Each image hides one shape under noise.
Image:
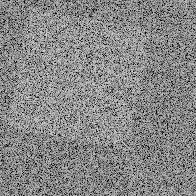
square
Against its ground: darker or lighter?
lighter
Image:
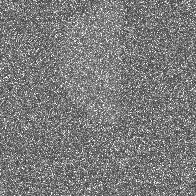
half disc
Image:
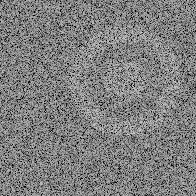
bullseye
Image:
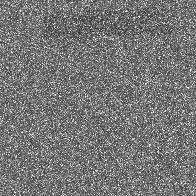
bar
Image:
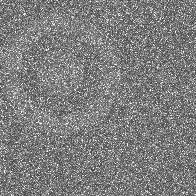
bullseye
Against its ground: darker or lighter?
lighter
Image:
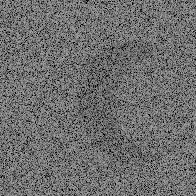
crescent
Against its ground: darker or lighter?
darker
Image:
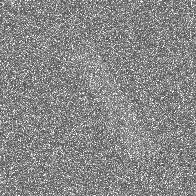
bar
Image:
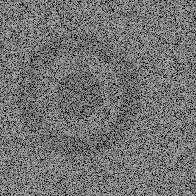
bullseye
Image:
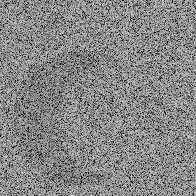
crescent
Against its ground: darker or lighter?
darker
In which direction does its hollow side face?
right
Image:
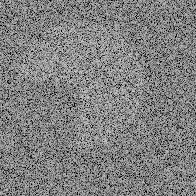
disc with a wedge cut out
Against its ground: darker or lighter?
lighter
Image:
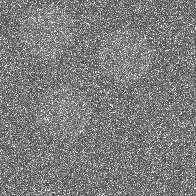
three dots
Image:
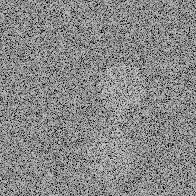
dumbbell
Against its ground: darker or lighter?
lighter
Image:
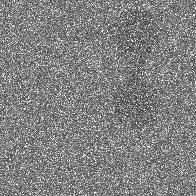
dumbbell
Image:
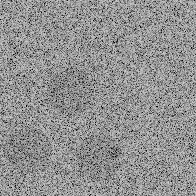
three dots
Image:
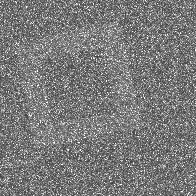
square frame
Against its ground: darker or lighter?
lighter
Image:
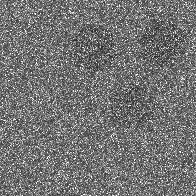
three dots
